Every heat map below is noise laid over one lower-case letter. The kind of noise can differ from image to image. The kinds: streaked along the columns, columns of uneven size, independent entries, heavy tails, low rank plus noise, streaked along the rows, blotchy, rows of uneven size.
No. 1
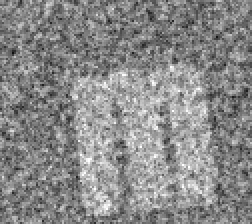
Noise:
blotchy
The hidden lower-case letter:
m
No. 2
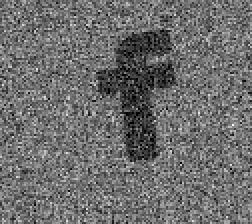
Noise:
low rank plus noise
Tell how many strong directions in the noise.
two
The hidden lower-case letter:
f
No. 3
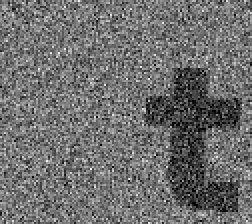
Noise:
low rank plus noise
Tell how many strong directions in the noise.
two
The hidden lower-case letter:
t
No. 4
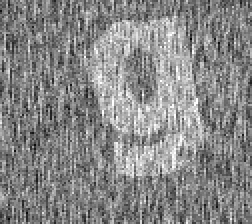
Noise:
streaked along the columns
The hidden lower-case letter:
g
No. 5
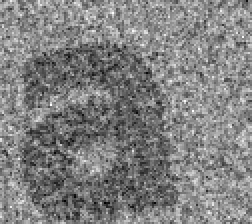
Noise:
blotchy
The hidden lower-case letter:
a
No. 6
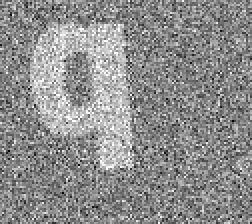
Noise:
low rank plus noise
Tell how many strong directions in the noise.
one
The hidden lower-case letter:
q
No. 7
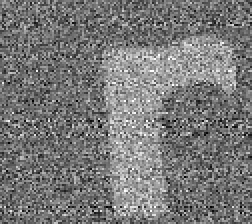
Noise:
rows of uneven size
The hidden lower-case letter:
r
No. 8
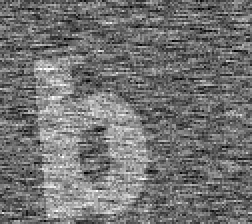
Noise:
streaked along the rows
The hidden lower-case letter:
b
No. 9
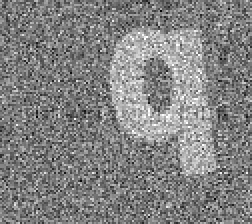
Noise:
low rank plus noise
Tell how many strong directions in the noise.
one
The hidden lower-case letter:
q
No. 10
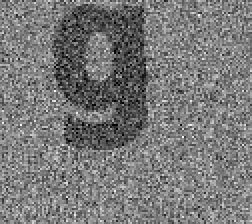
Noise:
low rank plus noise
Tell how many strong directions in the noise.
five to eight
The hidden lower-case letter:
g
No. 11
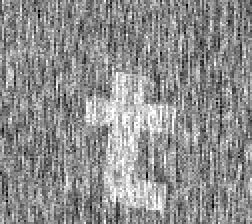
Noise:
streaked along the columns
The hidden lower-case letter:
t
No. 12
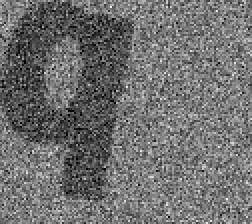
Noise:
independent entries
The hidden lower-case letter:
q
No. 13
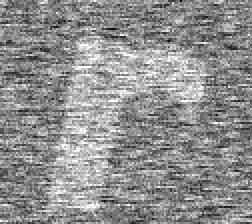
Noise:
streaked along the rows
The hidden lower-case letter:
r
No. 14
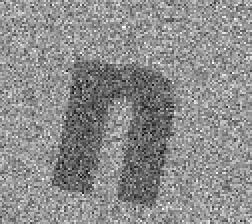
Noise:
low rank plus noise
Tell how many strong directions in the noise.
one
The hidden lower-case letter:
n
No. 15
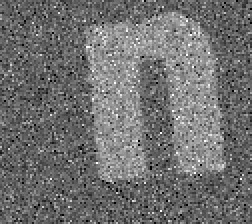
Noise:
heavy tails
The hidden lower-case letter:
n
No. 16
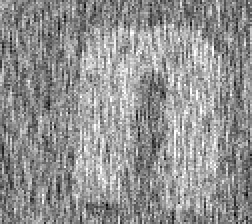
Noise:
streaked along the columns
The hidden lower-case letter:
n
